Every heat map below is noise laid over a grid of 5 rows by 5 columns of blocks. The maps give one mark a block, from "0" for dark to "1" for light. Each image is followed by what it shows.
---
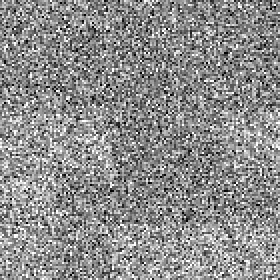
00000
00000
11001
10000
10111
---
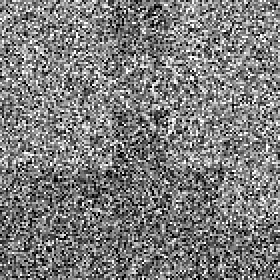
11011
11111
11011
00001
00000
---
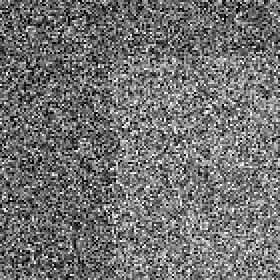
00000
00111
00111
00111
00111
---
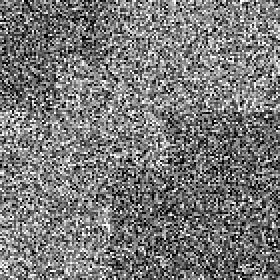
00111
01111
11100
11000
11000
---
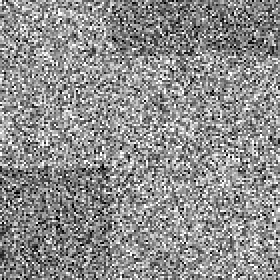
11000
11111
11111
00111
00111
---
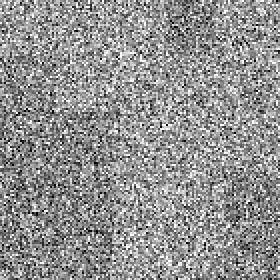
11101
01111
00111
00110
00110
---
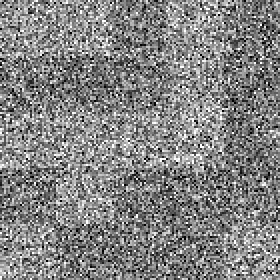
11010
00010
11110
01000
10001
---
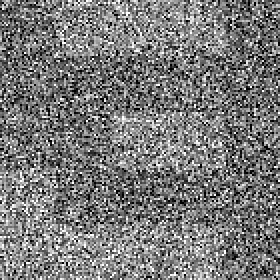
01110
00000
00110
10000
11110
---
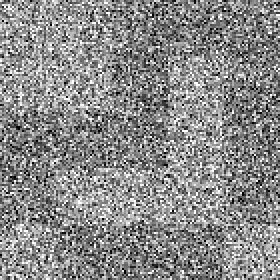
11000
11010
00010
01110
10001
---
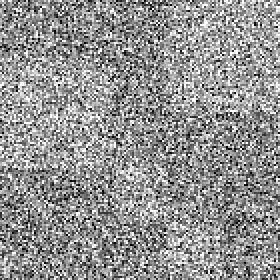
00011
11011
11000
00100
00010
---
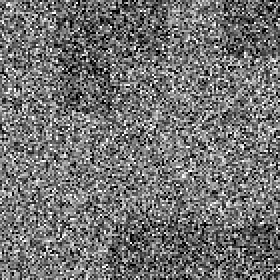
10010
10111
11111
11111
11000
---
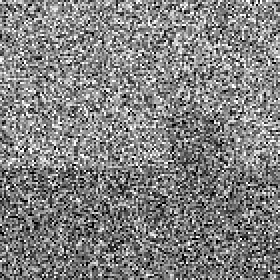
11111
11111
11101
00000
00000
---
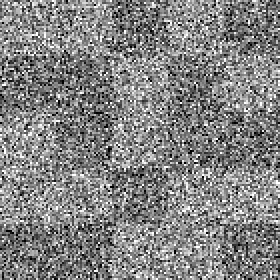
11010
00101
10100
11011
00110
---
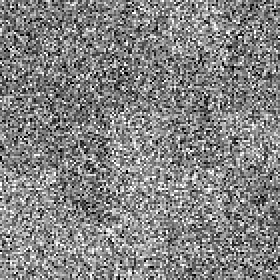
00010
00000
00101
10110
11100
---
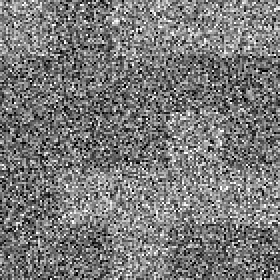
10111
00000
00010
01111
00100
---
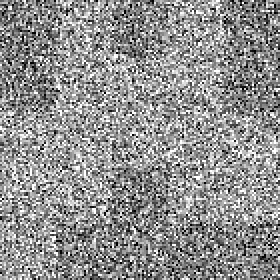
01010
01110
11111
11011
10000
